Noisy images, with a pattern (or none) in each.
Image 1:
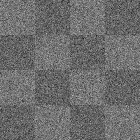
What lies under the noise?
a checkerboard
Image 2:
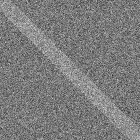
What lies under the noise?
a diagonal band
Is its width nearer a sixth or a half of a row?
a sixth
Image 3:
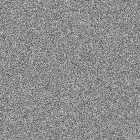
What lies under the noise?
only noise
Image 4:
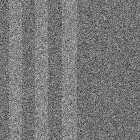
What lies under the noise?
bands of columns
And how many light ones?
3
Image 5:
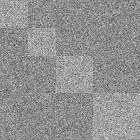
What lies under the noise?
blocks along the diagonal
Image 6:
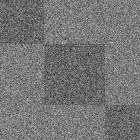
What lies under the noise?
blocks along the diagonal
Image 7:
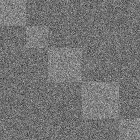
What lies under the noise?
blocks along the diagonal
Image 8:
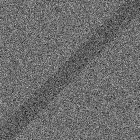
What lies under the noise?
a diagonal band
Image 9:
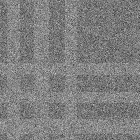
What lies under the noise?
bands of rows crossing bands of columns
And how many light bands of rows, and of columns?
3 and 3
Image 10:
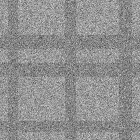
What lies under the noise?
bands of rows crossing bands of columns
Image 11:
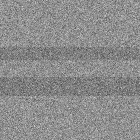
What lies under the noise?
bands of rows
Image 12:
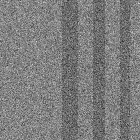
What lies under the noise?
bands of columns
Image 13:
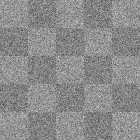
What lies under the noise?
a checkerboard
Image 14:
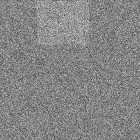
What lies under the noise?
one block
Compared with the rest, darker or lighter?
lighter
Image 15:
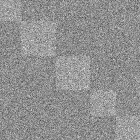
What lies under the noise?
blocks along the diagonal
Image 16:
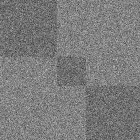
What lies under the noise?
blocks along the diagonal
